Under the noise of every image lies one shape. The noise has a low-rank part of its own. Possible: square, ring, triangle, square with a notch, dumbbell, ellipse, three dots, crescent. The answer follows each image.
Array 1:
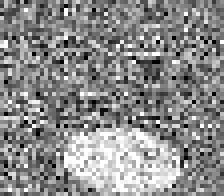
ellipse
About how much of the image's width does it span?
half
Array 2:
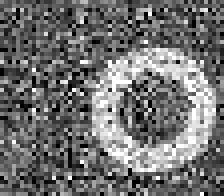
ring
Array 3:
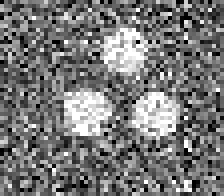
three dots
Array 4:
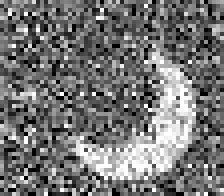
crescent
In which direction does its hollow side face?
up and left
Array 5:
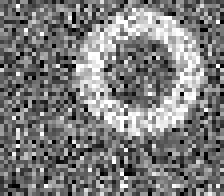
ring
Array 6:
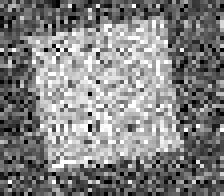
square
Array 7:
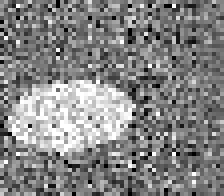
ellipse
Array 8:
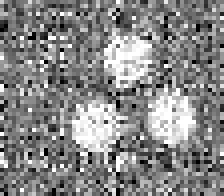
three dots
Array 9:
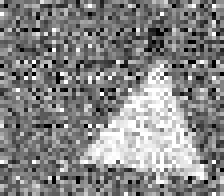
triangle
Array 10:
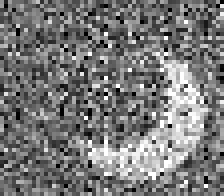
crescent
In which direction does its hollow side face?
up and left
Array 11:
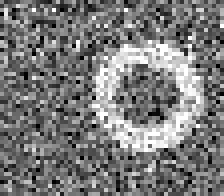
ring
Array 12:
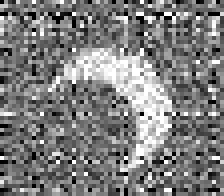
crescent
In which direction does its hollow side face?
down and left
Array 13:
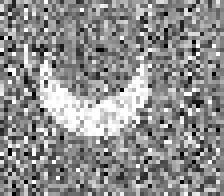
crescent
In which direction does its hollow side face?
up
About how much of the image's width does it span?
half
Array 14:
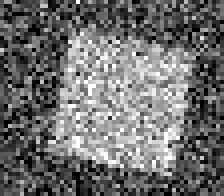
square
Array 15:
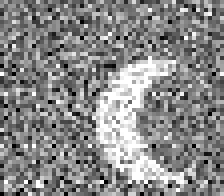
crescent
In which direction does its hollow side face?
right
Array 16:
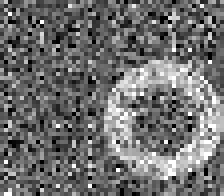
ring
